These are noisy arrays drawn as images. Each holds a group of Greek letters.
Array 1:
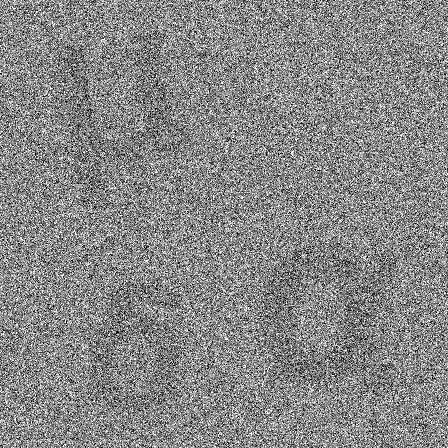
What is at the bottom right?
alpha
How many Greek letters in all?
3
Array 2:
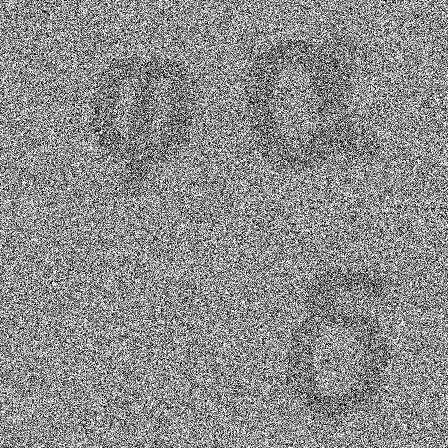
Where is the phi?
top left
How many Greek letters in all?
3
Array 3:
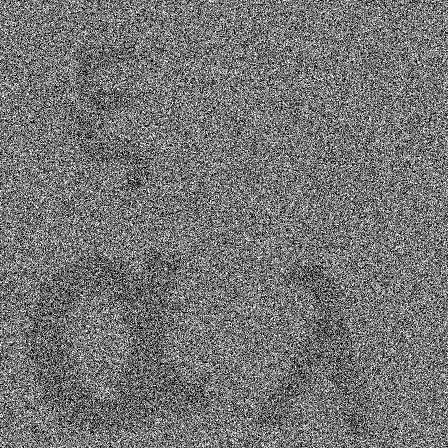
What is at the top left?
xi
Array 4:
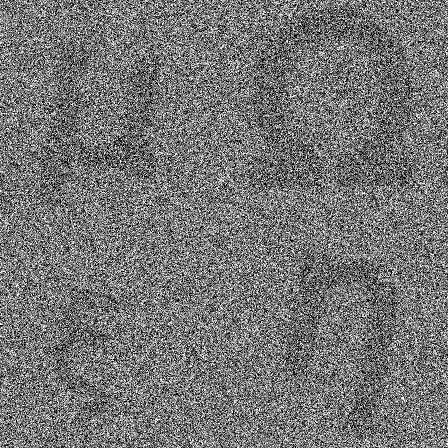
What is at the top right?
omega
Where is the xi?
bottom left
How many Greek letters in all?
4
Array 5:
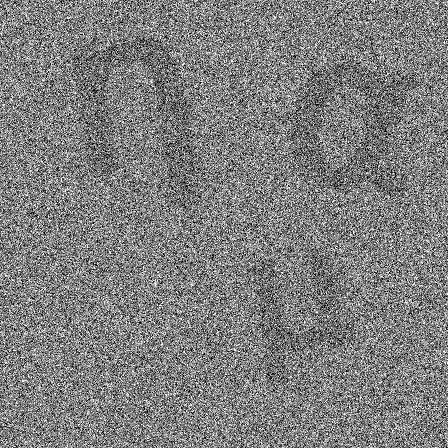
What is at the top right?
alpha
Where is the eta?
top left
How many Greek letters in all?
3
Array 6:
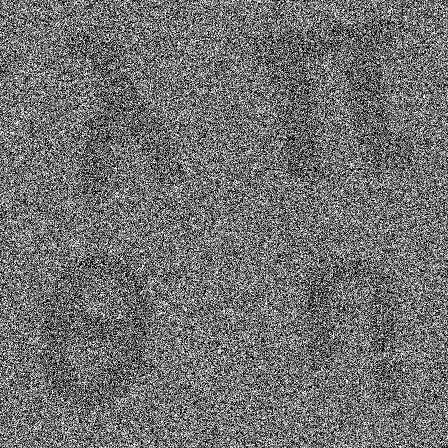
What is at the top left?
lambda
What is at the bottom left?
theta
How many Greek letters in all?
4
